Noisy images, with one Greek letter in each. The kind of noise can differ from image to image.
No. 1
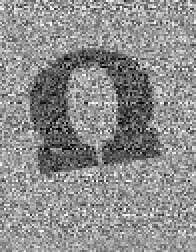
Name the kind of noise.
rows of uneven size
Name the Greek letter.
omega
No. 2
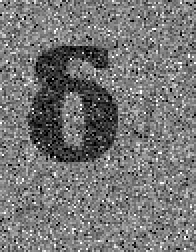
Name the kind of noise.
heavy tails
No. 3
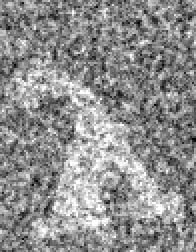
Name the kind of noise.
blotchy
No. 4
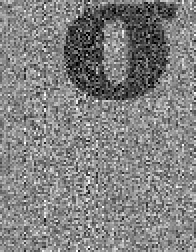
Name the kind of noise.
columns of uneven size
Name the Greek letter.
sigma
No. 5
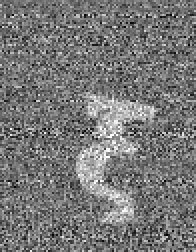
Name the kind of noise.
rows of uneven size
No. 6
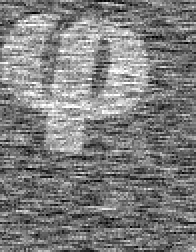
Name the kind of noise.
streaked along the rows
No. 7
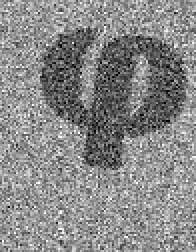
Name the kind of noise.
low rank plus noise
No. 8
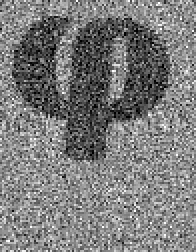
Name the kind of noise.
low rank plus noise
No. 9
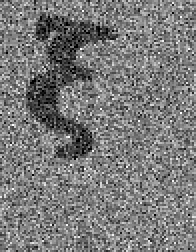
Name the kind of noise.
independent entries
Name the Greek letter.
xi
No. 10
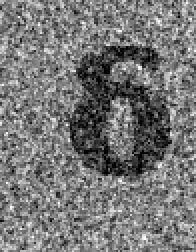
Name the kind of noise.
blotchy
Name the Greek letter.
delta
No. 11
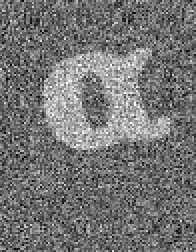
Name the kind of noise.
low rank plus noise
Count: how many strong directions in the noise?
three or four
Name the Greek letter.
alpha
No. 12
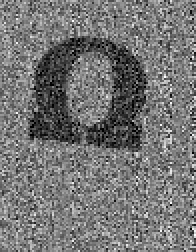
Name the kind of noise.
columns of uneven size
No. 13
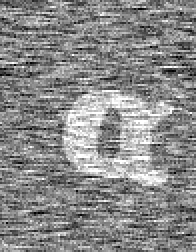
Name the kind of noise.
streaked along the rows
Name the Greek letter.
alpha
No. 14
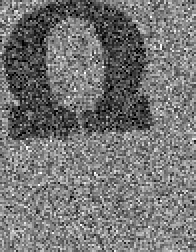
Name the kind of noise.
independent entries
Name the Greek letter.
omega
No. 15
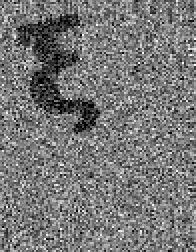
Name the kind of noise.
low rank plus noise
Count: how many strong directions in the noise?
five to eight
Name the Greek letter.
xi
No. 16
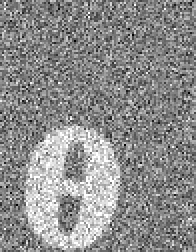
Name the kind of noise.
low rank plus noise
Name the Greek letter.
theta
